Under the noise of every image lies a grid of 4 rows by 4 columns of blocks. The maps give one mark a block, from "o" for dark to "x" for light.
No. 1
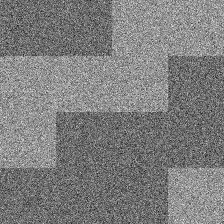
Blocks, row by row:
o o x x
x x x o
x o o o
o o o x
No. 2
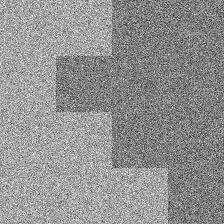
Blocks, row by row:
x x o o
x o o o
x x o o
x x x o
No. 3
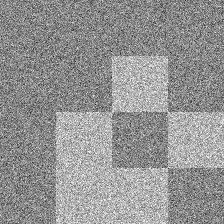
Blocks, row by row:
o o o o
o o x o
o x o x
o x x o
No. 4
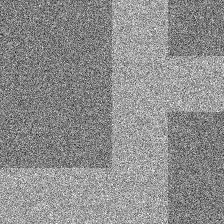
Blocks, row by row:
o o x o
o o x x
o o x o
x x x o
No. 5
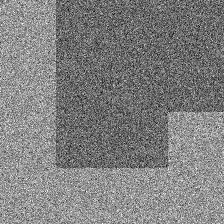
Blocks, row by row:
x o o o
x o o o
x o o x
x x x x
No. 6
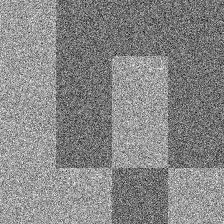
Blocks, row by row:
x o o o
x o x o
x o x o
x x o x
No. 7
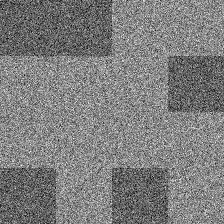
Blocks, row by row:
o o x x
x x x o
x x x x
o x o x
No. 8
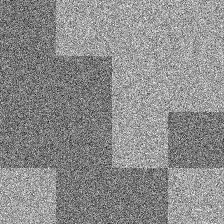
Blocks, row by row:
o x x x
o o x x
o o x o
x o o x
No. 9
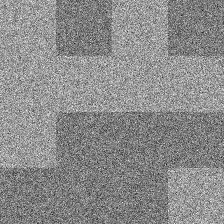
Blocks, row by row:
x o x o
x x x x
x o o o
o o o x
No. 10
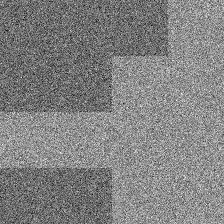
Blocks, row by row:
o o o x
o o x x
x x x x
o o x x
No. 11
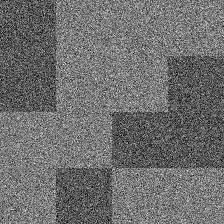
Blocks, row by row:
o x x x
o x x o
x x o o
x o x x
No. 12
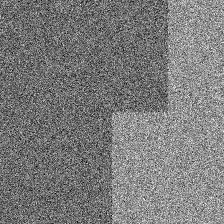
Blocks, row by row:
o o o x
o o o x
o o x x
o o x x
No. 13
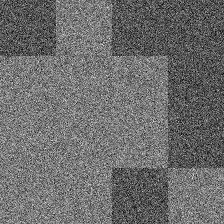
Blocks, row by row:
o x o o
x x x o
x x x o
x x o x
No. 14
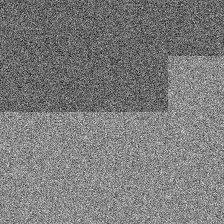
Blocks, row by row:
o o o o
o o o x
x x x x
x x x x
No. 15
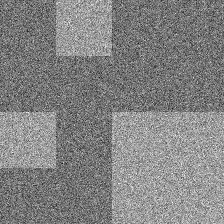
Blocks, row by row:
o x o o
o o o o
x o x x
o o x x
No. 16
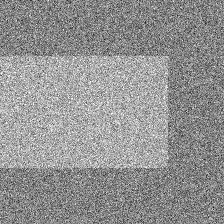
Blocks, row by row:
o o o o
x x x o
x x x o
o o o o
